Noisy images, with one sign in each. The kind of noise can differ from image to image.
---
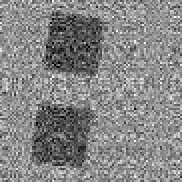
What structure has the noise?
low rank plus noise
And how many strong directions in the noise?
three or four
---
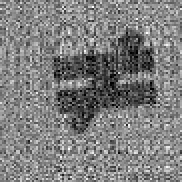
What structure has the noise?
low rank plus noise
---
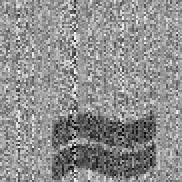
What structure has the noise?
columns of uneven size
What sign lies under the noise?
approximately sign
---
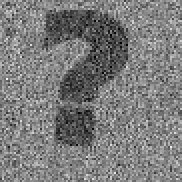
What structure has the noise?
low rank plus noise
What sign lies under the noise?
question mark
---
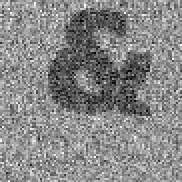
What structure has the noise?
low rank plus noise
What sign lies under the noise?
ampersand
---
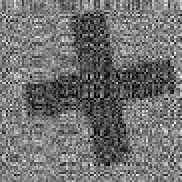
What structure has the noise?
low rank plus noise
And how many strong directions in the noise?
two
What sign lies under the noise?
plus sign
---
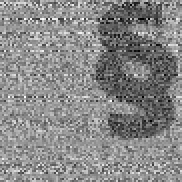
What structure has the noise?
rows of uneven size
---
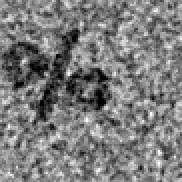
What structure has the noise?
blotchy
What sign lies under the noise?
percent sign
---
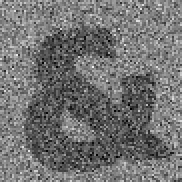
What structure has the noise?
independent entries
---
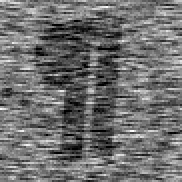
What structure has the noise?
streaked along the rows
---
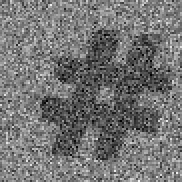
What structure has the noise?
independent entries
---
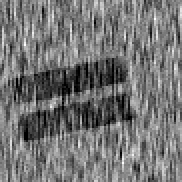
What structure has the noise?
streaked along the columns
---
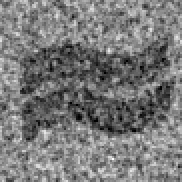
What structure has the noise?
blotchy
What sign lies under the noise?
approximately sign
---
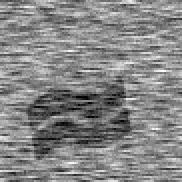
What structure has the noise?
streaked along the rows
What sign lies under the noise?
approximately sign
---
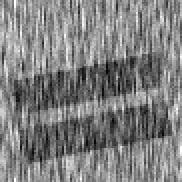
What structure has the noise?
streaked along the columns
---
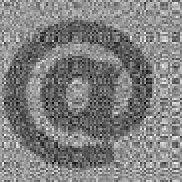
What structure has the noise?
low rank plus noise
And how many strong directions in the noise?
one
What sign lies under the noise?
at sign
